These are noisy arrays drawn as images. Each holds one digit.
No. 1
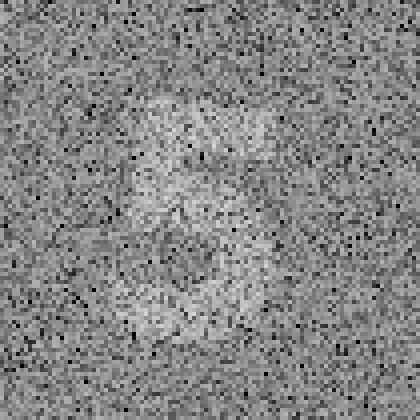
light 5
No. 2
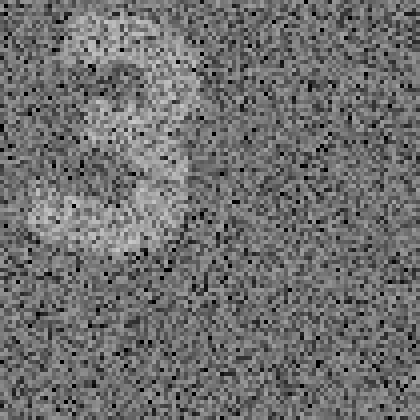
light 3
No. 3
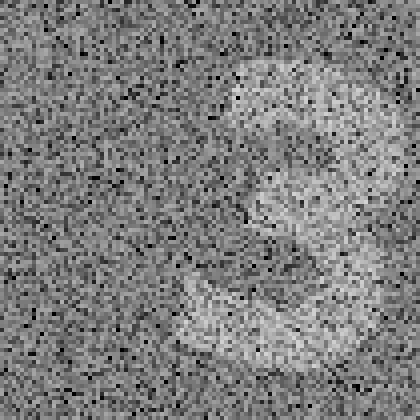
light 3
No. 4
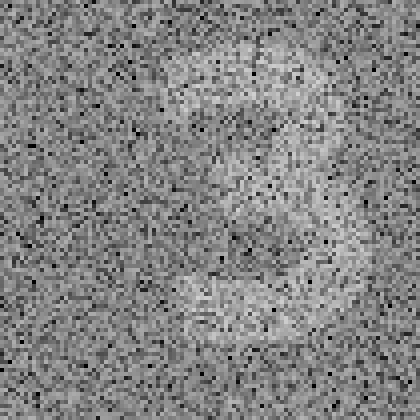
light 3
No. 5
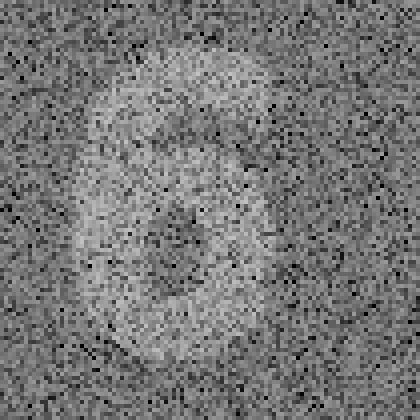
light 6
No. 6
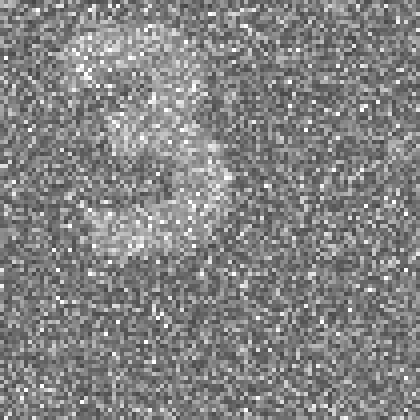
light 3
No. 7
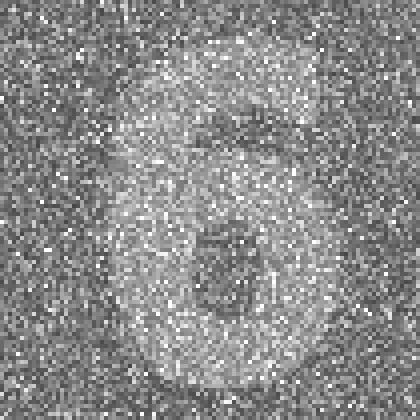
light 6
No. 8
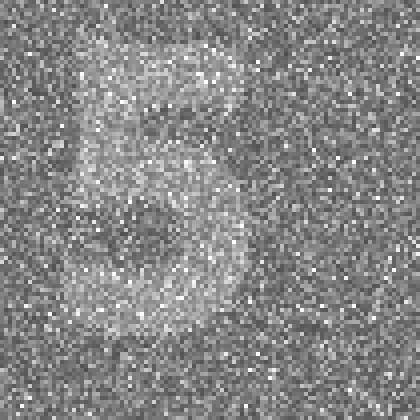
light 5
